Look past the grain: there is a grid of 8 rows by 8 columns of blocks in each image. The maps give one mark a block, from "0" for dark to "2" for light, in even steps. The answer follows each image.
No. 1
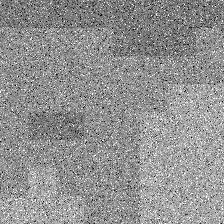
0 0 0 0 0 0 0 0
1 1 1 1 0 0 0 1
1 1 1 1 1 1 1 1
1 1 1 1 1 1 2 2
1 0 0 1 1 2 2 2
1 1 1 1 1 2 2 2
1 2 1 1 1 2 2 2
2 2 2 1 1 2 2 2
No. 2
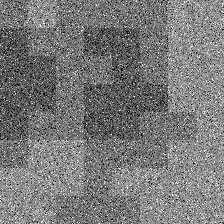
1 2 1 1 1 1 2 2
0 1 1 0 0 1 2 2
0 0 1 1 0 1 2 2
0 0 1 0 0 0 2 2
0 1 1 0 0 1 1 2
1 2 2 1 1 1 2 2
2 2 2 1 2 2 2 2
2 2 1 1 1 2 2 2
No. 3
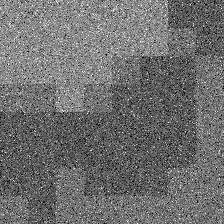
2 2 2 2 2 2 0 0
2 2 2 2 2 2 1 0
2 2 2 2 1 0 0 1
1 1 2 1 0 0 0 1
0 0 0 0 0 0 0 1
0 0 0 0 0 0 0 1
0 0 1 0 0 0 1 1
1 0 1 1 1 1 1 1
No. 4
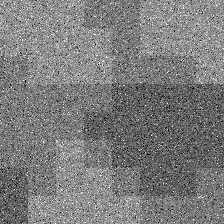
2 2 2 1 1 2 2 2
2 2 2 2 1 2 2 2
1 2 2 2 1 1 1 2
1 1 1 1 0 0 0 0
1 1 1 0 0 0 0 0
1 1 2 1 0 0 0 0
0 1 2 2 1 0 0 1
0 2 2 2 2 1 1 1
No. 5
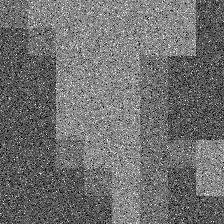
1 2 2 2 2 2 2 0
0 1 2 2 2 2 2 0
0 0 2 2 2 1 0 0
0 0 2 2 2 1 0 0
0 0 2 2 2 1 0 0
0 0 1 2 2 1 1 2
0 0 0 1 2 1 0 2
0 0 0 0 2 1 0 0
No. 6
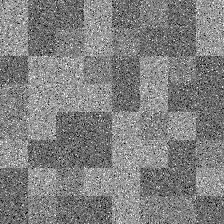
2 0 0 2 0 1 0 2
2 0 1 2 1 0 0 2
0 2 2 1 0 2 1 0
1 2 2 2 0 2 0 0
1 2 0 0 2 1 2 0
2 0 0 0 2 2 0 1
0 2 1 2 2 0 0 2
0 1 0 0 2 1 1 0
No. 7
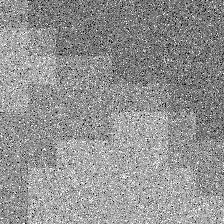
1 0 0 0 0 0 0 0
2 1 0 0 0 0 0 0
2 2 1 1 0 0 0 0
2 1 1 1 1 1 0 0
1 1 1 1 2 2 1 0
1 1 2 2 2 2 1 1
1 2 2 2 2 2 2 1
1 2 2 2 2 2 2 2
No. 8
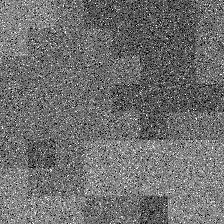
2 2 1 0 0 0 0 1
2 1 1 1 0 0 0 1
1 1 1 1 1 0 0 1
1 1 1 1 0 0 0 0
1 1 1 1 1 0 1 1
1 0 1 2 2 2 2 2
2 1 1 2 2 2 2 2
2 2 2 1 1 0 2 2
